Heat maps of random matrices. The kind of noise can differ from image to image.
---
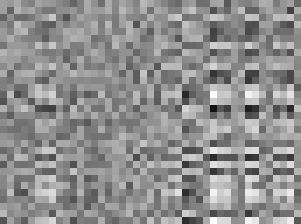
low rank plus noise
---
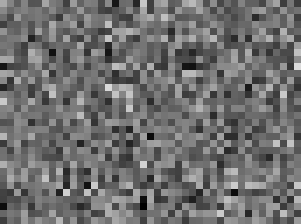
low rank plus noise
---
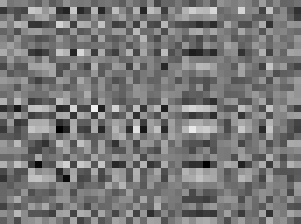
low rank plus noise
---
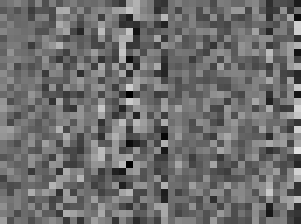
columns of uneven size
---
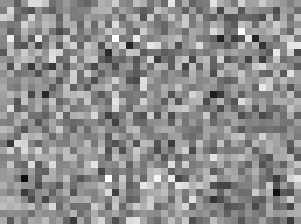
low rank plus noise
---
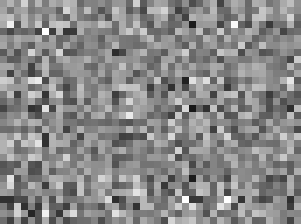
low rank plus noise
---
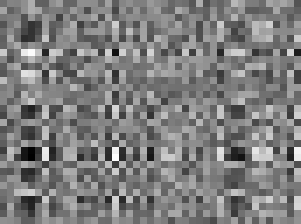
low rank plus noise
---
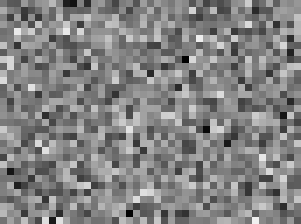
independent entries
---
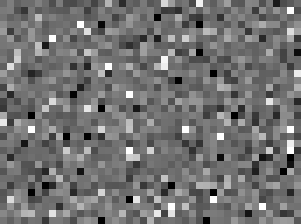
heavy tails
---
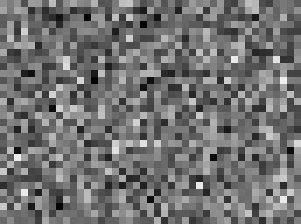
independent entries
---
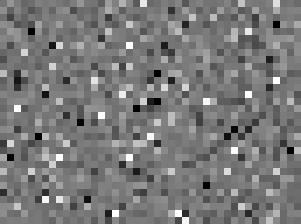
heavy tails
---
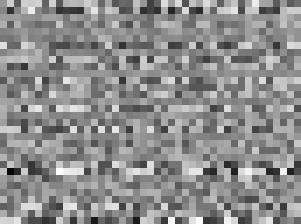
rows of uneven size
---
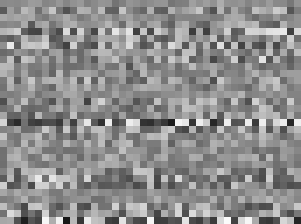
rows of uneven size
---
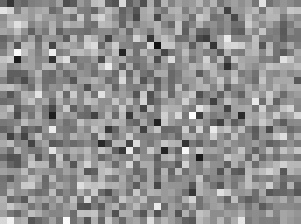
low rank plus noise
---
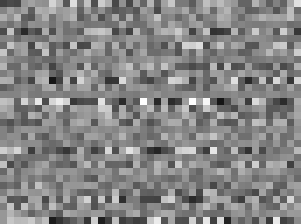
rows of uneven size
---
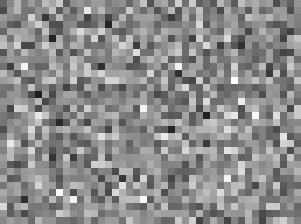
independent entries
